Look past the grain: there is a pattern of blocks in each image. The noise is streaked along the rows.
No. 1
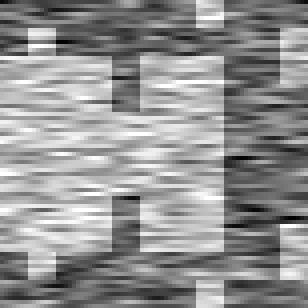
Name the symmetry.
top and bottom mirror each other
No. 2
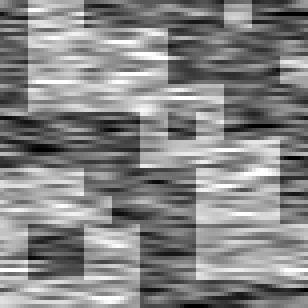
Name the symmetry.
mirrored about the diagonal from the bottom left
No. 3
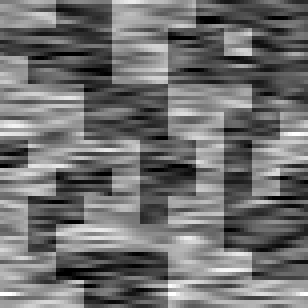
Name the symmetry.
no symmetry
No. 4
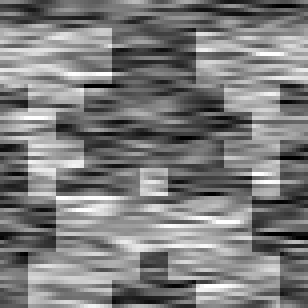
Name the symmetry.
left and right mirror each other
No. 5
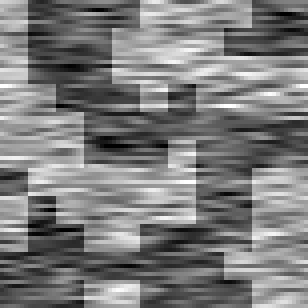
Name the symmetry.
no symmetry
